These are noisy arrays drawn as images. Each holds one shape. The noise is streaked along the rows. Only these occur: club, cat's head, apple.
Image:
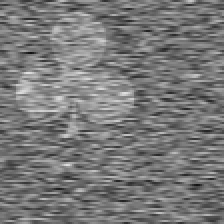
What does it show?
light club
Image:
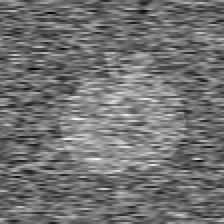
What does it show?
light apple
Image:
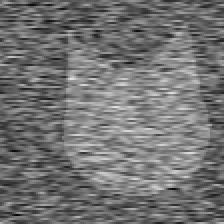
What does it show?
light cat's head
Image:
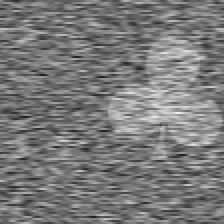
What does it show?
light club
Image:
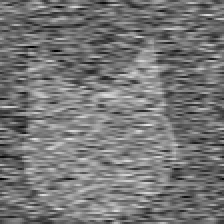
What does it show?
light cat's head
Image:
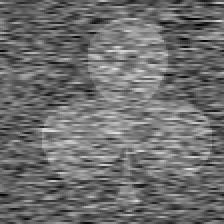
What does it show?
light club
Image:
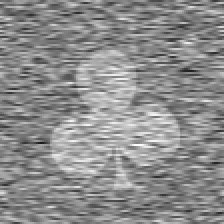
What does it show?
light club
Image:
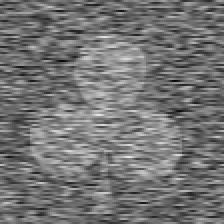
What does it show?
light club
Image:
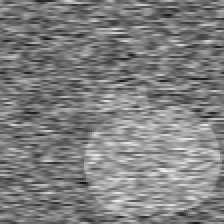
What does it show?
light apple
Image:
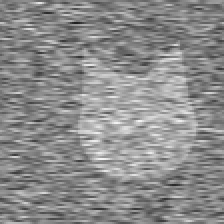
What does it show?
light cat's head
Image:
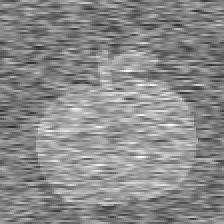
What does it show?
light apple
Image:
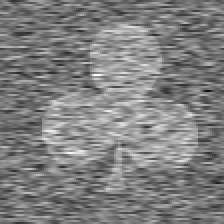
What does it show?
light club
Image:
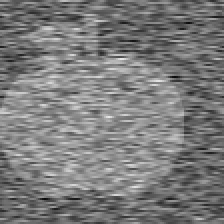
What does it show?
light apple
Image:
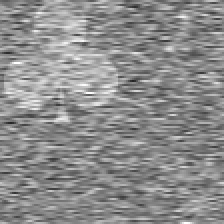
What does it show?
light club
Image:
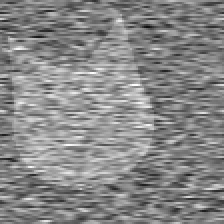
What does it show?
light cat's head
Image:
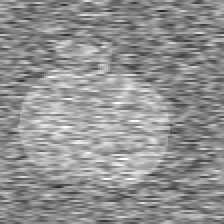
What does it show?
light apple
